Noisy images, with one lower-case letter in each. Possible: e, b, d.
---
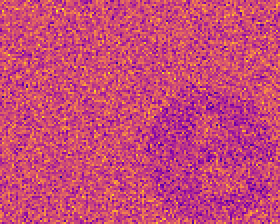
e
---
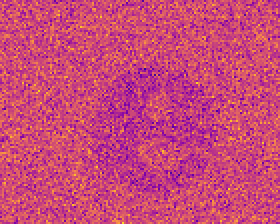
e
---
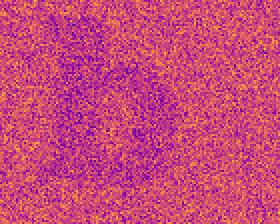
b
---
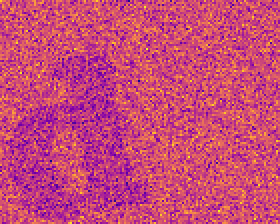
d
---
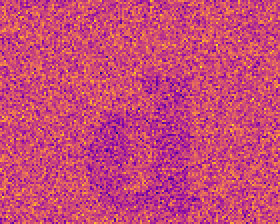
d
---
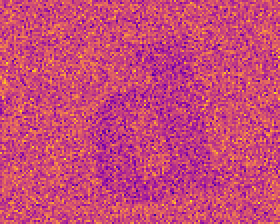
d
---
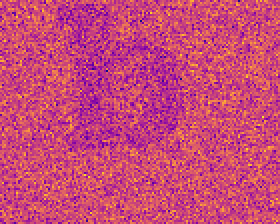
b
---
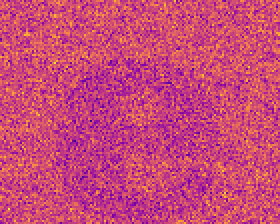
e
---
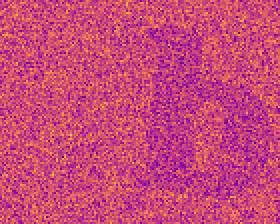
b
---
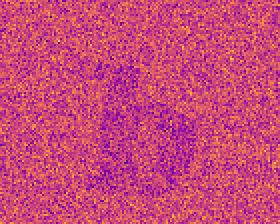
b
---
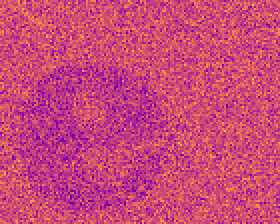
e
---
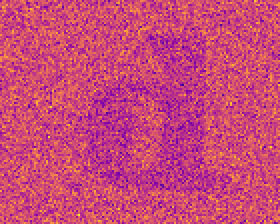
d
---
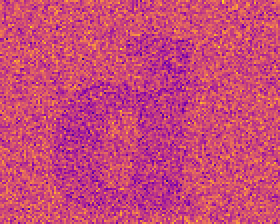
d
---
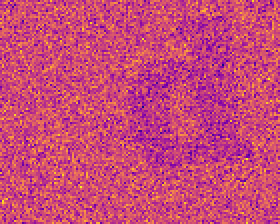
d
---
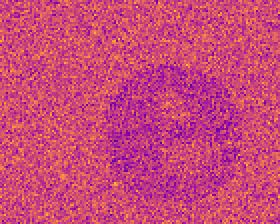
e
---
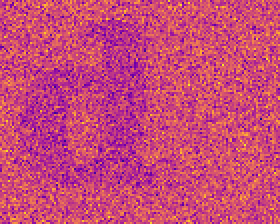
d
